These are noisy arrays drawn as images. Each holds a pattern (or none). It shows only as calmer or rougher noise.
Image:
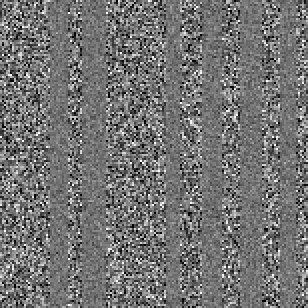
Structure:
bands of columns
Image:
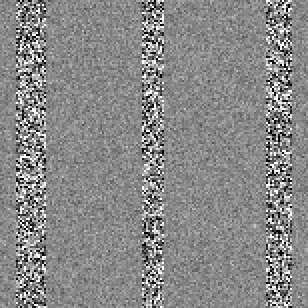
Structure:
bands of columns
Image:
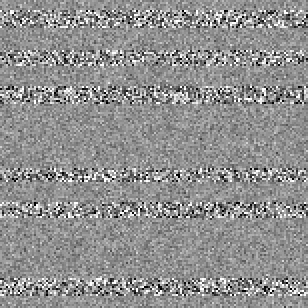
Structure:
bands of rows
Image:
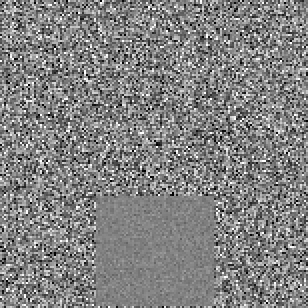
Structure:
one block
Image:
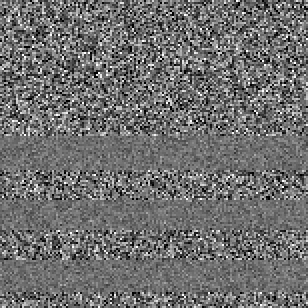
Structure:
bands of rows
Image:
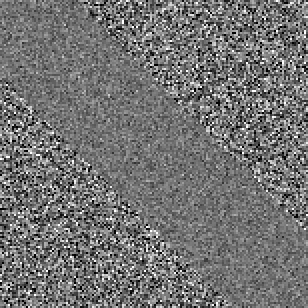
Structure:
a diagonal band
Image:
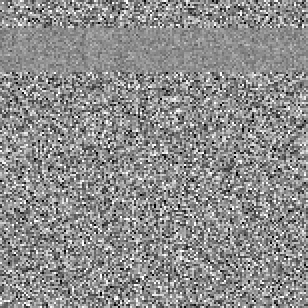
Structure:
one band of rows
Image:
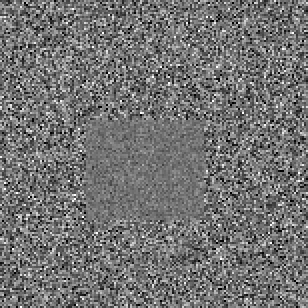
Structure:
one block
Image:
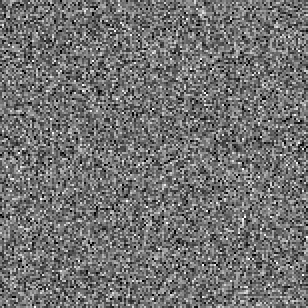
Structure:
only noise
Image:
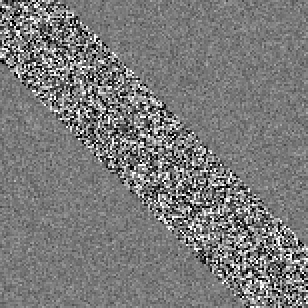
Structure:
a diagonal band
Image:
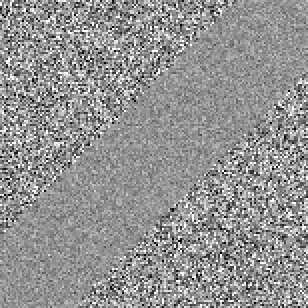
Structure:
a diagonal band
